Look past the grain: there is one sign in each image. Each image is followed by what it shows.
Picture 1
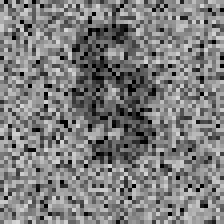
section sign
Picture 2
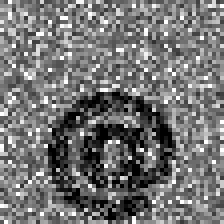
at sign
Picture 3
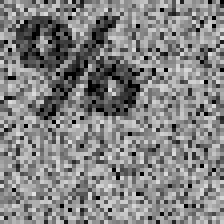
percent sign
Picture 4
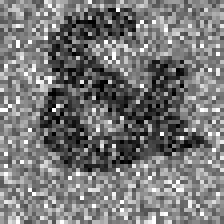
ampersand
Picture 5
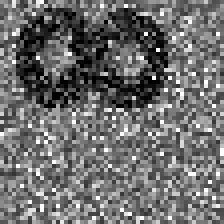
infinity sign
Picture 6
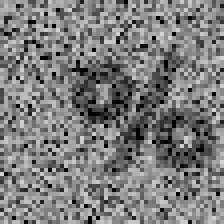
percent sign
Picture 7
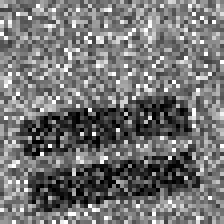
equals sign
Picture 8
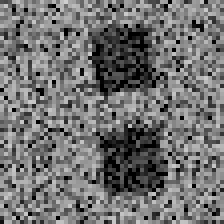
colon
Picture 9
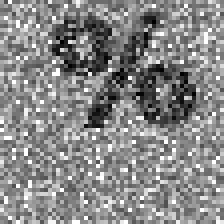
percent sign
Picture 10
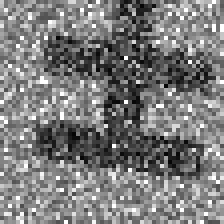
plus-minus sign
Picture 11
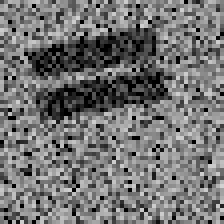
equals sign
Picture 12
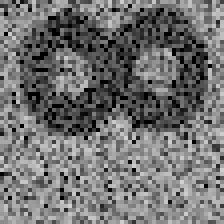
infinity sign
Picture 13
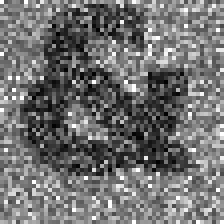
ampersand
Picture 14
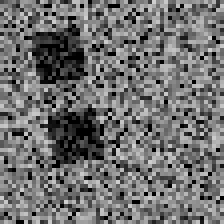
colon
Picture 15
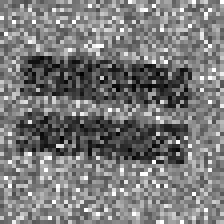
equals sign
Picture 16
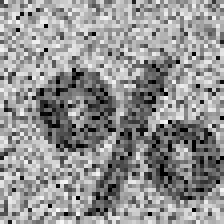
percent sign
